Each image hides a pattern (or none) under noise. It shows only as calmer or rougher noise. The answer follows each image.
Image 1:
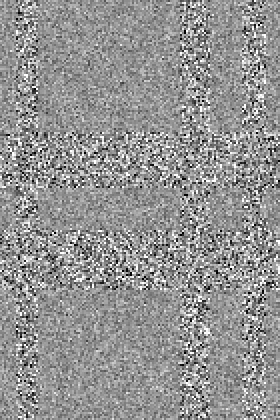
bands of rows crossing bands of columns
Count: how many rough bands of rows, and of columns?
2 and 3
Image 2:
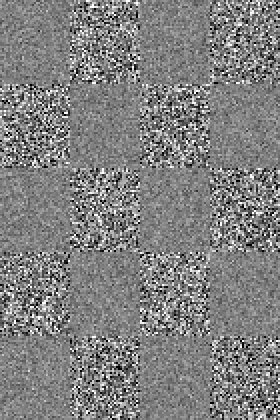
a checkerboard
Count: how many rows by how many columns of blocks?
5 by 4
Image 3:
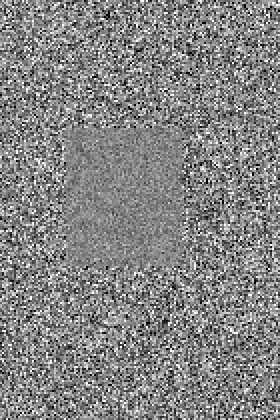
one block
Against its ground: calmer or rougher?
calmer
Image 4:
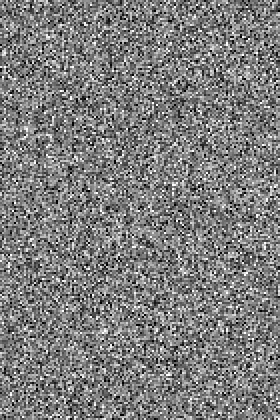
only noise
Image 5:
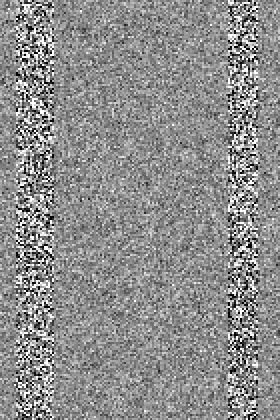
bands of columns
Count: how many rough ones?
2
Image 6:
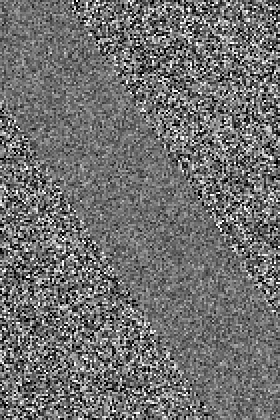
a diagonal band
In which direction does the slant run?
top left to bottom right
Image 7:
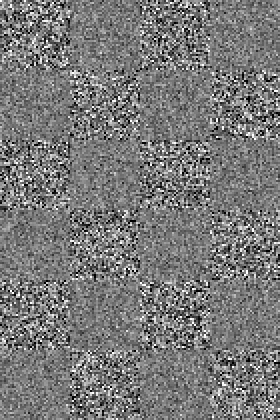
a checkerboard
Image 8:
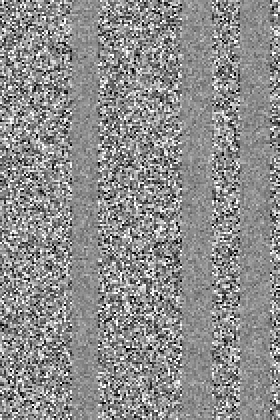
bands of columns
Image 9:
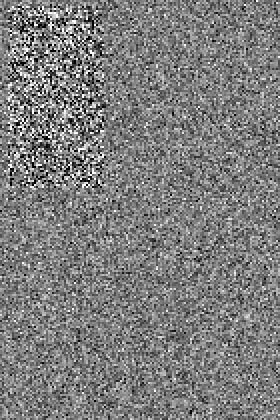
one block
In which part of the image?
top left
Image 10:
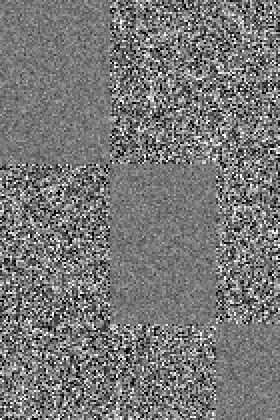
blocks along the diagonal
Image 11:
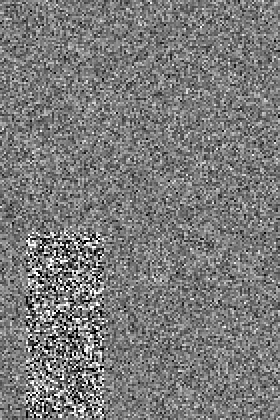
one block
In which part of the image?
bottom left
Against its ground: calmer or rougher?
rougher
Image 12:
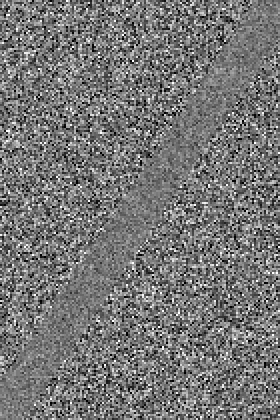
a diagonal band
